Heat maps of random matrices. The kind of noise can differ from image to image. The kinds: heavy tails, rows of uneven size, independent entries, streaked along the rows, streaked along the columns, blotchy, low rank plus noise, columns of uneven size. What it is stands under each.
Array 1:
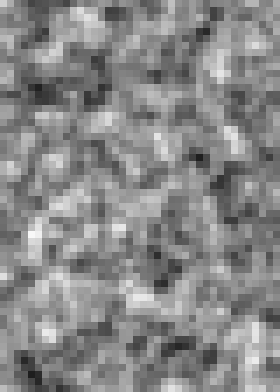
blotchy
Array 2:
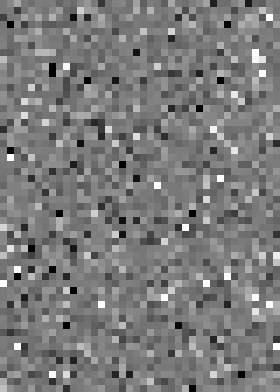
heavy tails
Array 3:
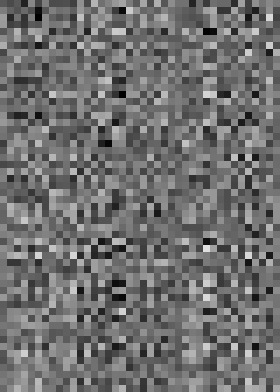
low rank plus noise
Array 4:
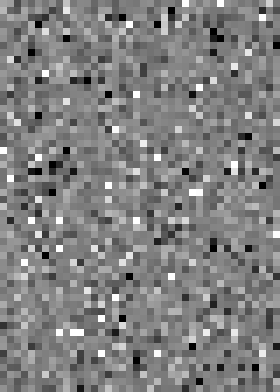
heavy tails
